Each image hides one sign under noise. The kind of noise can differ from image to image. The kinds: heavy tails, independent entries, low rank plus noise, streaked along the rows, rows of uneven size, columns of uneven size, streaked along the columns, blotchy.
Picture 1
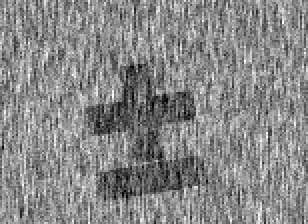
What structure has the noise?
streaked along the columns
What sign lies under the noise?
plus-minus sign
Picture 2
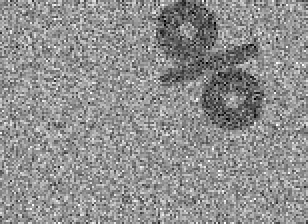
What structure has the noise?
low rank plus noise
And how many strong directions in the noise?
one
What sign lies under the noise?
percent sign
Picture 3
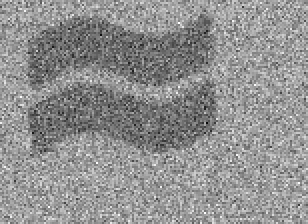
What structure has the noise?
independent entries
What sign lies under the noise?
approximately sign
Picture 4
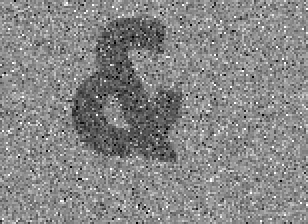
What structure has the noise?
heavy tails
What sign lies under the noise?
ampersand
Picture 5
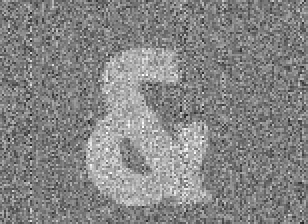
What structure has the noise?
columns of uneven size
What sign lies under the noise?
ampersand
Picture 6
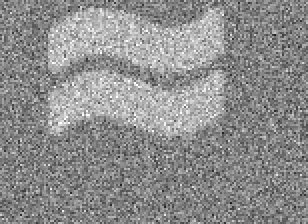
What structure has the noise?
independent entries
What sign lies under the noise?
approximately sign
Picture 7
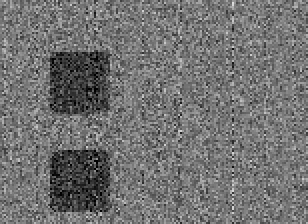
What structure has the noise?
columns of uneven size
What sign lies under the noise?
colon
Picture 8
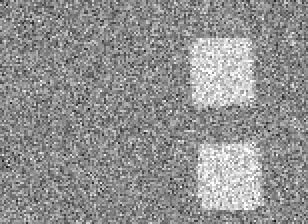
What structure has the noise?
independent entries
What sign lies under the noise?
colon
